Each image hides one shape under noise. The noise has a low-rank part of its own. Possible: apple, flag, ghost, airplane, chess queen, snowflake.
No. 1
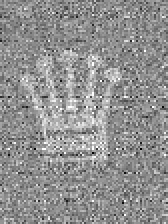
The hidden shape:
chess queen
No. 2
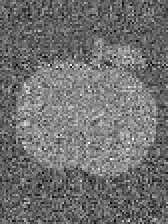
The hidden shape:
apple
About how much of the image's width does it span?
nearly all
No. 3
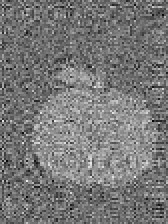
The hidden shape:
apple
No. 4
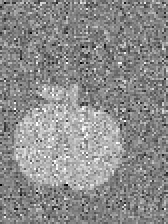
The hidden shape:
apple
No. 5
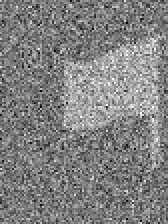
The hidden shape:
flag
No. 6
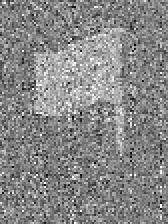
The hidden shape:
flag
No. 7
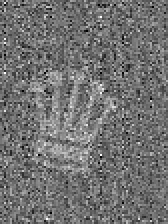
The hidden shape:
chess queen
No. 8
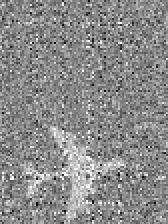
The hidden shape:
airplane
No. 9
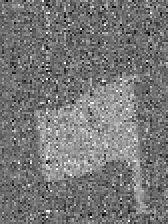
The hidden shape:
flag
